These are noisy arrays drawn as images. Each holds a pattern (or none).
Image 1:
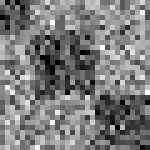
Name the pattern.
blocks along the diagonal
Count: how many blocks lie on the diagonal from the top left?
3
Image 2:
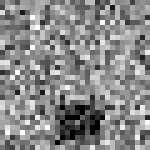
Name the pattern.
one block
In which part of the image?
bottom middle
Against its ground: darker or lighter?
darker
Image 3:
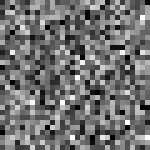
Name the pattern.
only noise
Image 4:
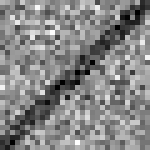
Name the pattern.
a diagonal band
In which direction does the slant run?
bottom left to top right
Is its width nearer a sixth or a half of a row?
a sixth
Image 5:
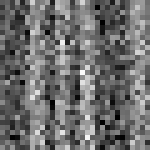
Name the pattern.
bands of columns
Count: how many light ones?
4
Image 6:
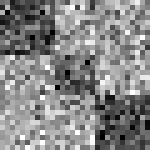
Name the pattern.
blocks along the diagonal
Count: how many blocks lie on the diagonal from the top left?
3
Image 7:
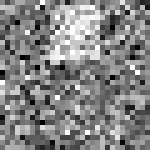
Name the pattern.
one block
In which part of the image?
top middle
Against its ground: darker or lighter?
lighter
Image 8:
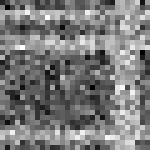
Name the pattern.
bands of rows crossing bands of columns
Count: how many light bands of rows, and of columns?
3 and 1
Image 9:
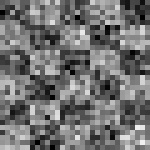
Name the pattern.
a checkerboard
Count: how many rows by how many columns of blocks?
6 by 5
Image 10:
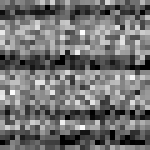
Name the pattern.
bands of rows
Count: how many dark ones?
4
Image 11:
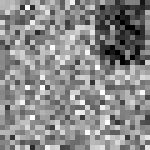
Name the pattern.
one block
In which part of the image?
top right
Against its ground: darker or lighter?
darker
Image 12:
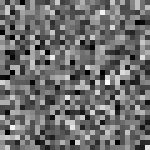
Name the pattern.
only noise
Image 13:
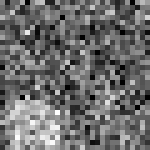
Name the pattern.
one block
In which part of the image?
bottom left
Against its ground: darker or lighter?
lighter
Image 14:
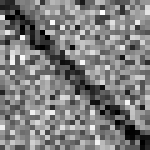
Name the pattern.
a diagonal band
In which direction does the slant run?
top left to bottom right
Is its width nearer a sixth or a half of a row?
a sixth
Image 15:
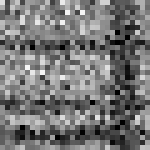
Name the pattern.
bands of rows crossing bands of columns
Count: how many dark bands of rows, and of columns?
3 and 1
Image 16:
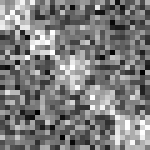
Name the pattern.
blocks along the diagonal
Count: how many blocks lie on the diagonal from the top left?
5
